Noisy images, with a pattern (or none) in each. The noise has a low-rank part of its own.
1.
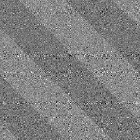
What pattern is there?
diagonal stripes
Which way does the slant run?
top left to bottom right
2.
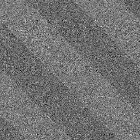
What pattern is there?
diagonal stripes
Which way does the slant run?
top left to bottom right
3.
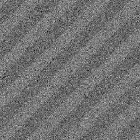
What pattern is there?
diagonal stripes
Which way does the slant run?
bottom left to top right
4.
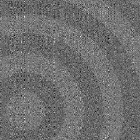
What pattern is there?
rings round one point
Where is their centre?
bottom left
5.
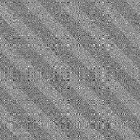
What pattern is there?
diagonal stripes
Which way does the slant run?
top left to bottom right
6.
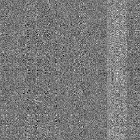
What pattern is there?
one vertical stripe
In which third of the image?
right
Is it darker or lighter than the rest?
lighter
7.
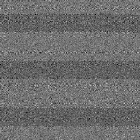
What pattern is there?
horizontal stripes
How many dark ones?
3
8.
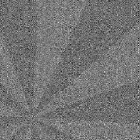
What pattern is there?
spokes from one point
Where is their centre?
bottom left
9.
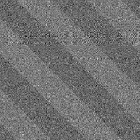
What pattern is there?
diagonal stripes
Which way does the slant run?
top left to bottom right
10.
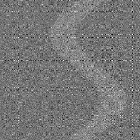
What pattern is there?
a wavy band
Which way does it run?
top to bottom
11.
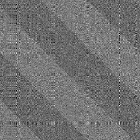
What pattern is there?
diagonal stripes
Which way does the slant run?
top left to bottom right
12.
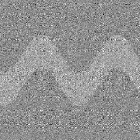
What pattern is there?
a wavy band
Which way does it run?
left to right
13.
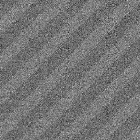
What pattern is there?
diagonal stripes
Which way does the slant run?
bottom left to top right
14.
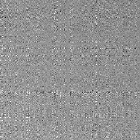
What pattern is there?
a smooth slope
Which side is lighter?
bottom left
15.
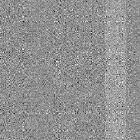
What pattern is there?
one vertical stripe
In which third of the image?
right
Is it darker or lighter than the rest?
lighter
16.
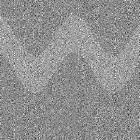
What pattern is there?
a wavy band
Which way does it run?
left to right
